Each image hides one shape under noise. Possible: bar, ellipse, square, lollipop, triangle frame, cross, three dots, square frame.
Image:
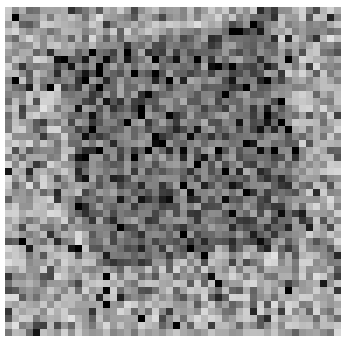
square
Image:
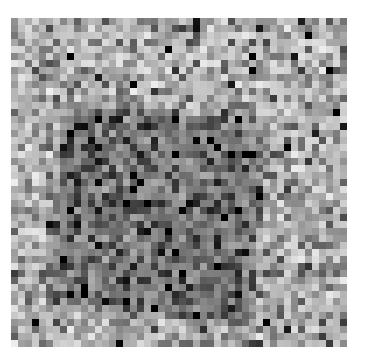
square
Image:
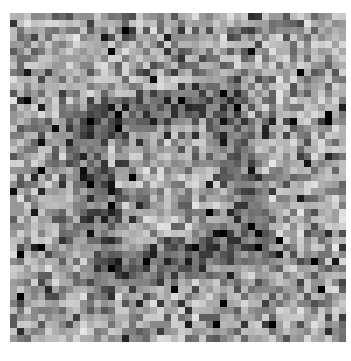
square frame
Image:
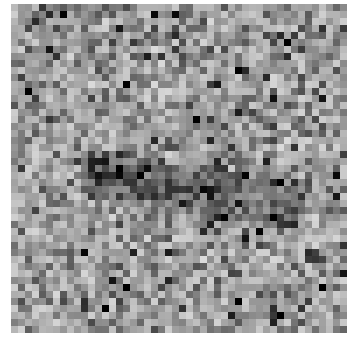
bar
